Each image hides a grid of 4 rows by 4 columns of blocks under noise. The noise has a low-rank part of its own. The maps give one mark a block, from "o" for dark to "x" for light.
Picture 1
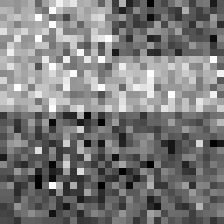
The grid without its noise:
x x o o
x x x x
o o o o
o o o o
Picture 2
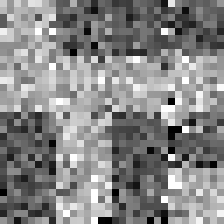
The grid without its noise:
x o o o
x x x x
o x o o
o x o x
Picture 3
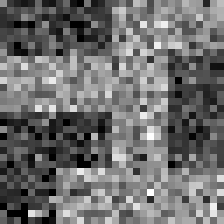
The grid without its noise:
o o x x
x x x o
o o x o
o x x x
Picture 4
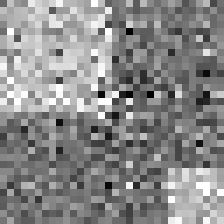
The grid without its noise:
x x o o
x x o o
o o o o
o o o x
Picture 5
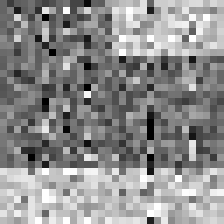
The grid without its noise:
o o x x
o o o o
o o o o
x x x x
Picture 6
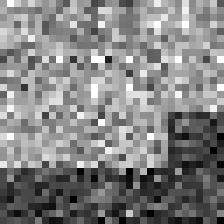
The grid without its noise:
x x x x
x x x x
x x x o
o o o o
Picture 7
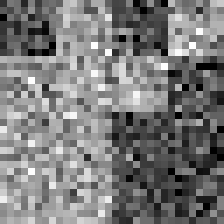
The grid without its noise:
o x o x
x x x o
x x o o
x x o o
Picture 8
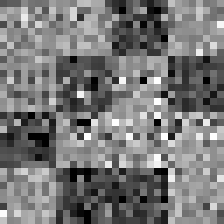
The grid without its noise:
x x o x
x o x o
o x x x
x o o x
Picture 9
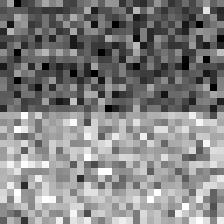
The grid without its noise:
o o o o
o o o o
x x x x
x x x x
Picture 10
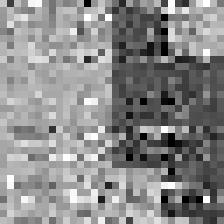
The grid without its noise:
x x o x
x x o o
x x o o
x x x o
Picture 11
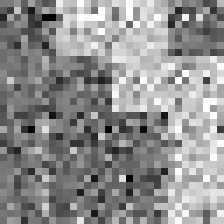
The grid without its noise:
o x x o
o o x x
o o o x
o o o x
